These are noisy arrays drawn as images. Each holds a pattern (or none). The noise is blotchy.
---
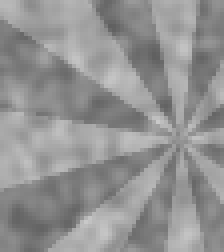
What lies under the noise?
spokes from one point
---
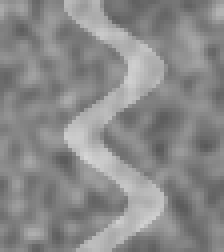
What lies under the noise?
a wavy band
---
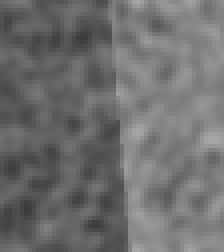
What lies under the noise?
a sharp edge
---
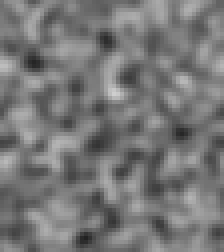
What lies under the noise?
only noise
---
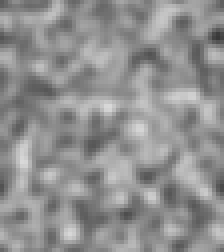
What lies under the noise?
only noise
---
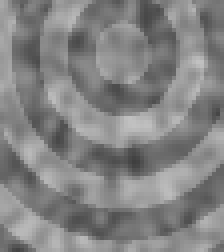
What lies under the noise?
rings round one point
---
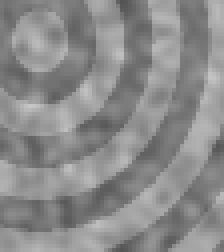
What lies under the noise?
rings round one point
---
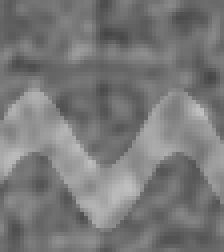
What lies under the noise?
a wavy band
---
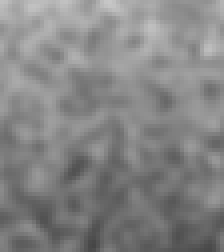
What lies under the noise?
a smooth slope
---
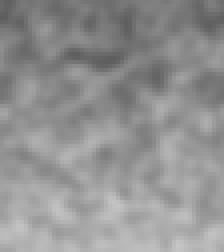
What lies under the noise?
a smooth slope
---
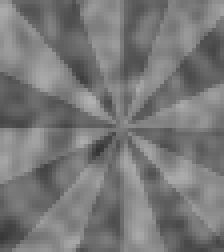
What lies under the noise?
spokes from one point
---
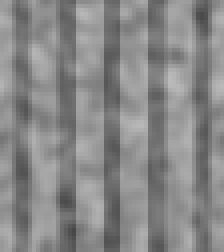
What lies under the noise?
vertical stripes
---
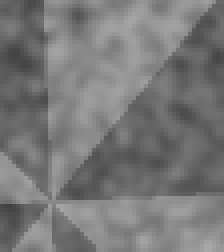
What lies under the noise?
spokes from one point
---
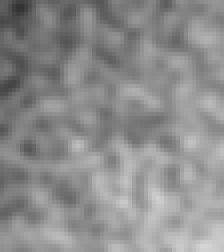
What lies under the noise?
a smooth slope
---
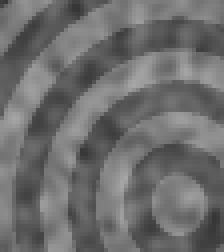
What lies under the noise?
rings round one point
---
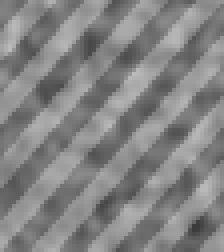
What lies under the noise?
diagonal stripes
